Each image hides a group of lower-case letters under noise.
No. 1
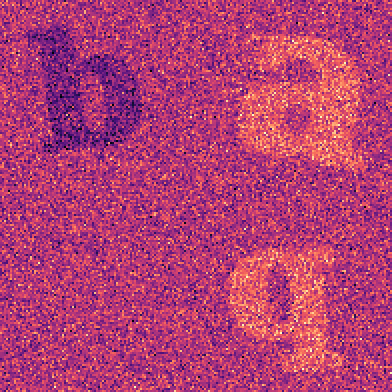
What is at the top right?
a
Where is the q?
bottom right
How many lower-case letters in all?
3
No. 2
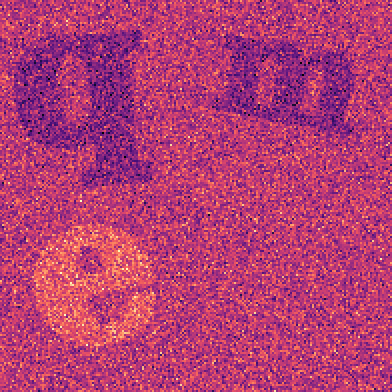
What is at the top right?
m
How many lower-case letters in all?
3
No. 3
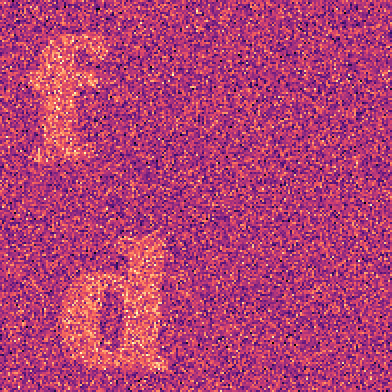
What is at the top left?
f
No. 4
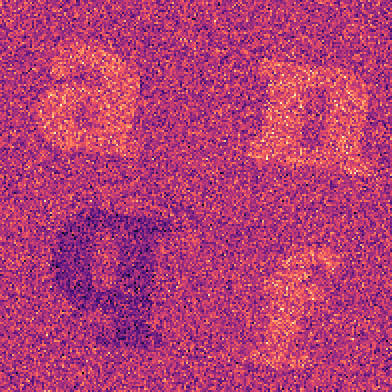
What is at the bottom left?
q
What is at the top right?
n
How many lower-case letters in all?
4
